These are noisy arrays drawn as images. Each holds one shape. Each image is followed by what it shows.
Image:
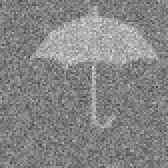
umbrella
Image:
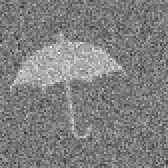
umbrella
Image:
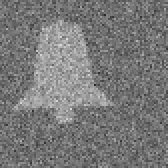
bell
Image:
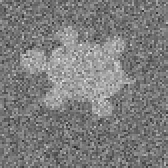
turtle
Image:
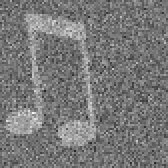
pair of musical notes
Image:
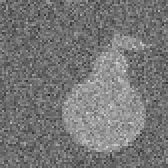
pear
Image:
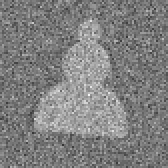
chess pawn
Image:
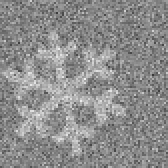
snowflake
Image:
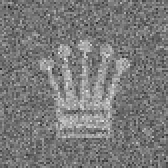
chess queen
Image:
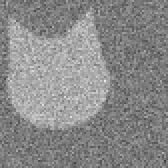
cat's head
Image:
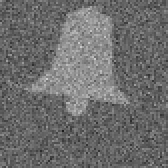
bell
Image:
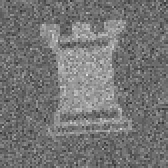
chess rook
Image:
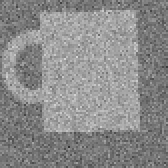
cup
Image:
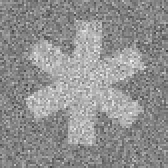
asterisk
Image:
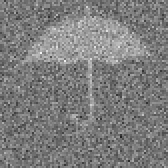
umbrella
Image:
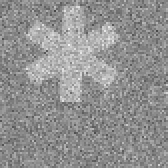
asterisk
